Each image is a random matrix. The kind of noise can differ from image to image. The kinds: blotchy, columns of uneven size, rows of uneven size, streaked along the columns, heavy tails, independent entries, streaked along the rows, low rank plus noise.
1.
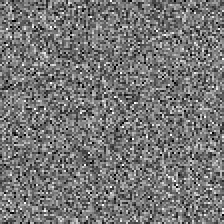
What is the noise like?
independent entries
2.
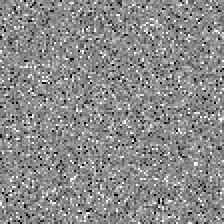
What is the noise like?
heavy tails
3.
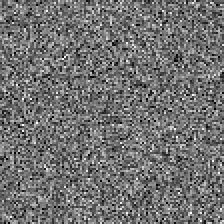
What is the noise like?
independent entries
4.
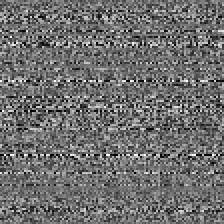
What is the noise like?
rows of uneven size
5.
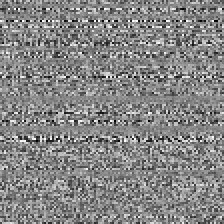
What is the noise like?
rows of uneven size
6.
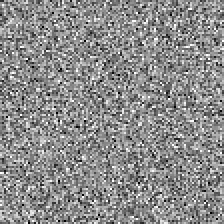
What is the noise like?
independent entries
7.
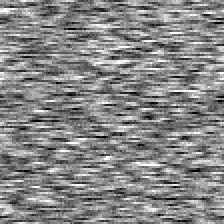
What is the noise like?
streaked along the rows
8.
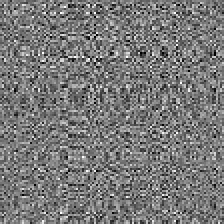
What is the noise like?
low rank plus noise
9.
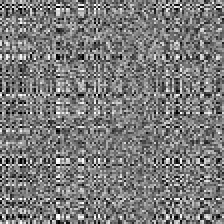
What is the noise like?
low rank plus noise
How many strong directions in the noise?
one
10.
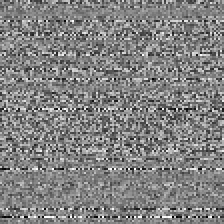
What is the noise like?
rows of uneven size
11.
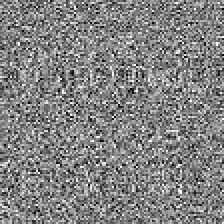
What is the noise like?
low rank plus noise
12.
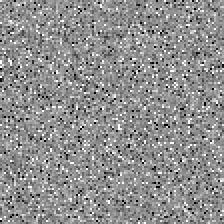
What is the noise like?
heavy tails
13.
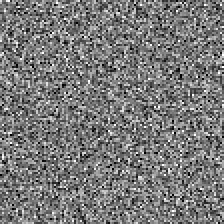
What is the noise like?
independent entries
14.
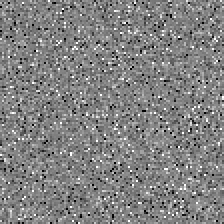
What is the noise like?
heavy tails
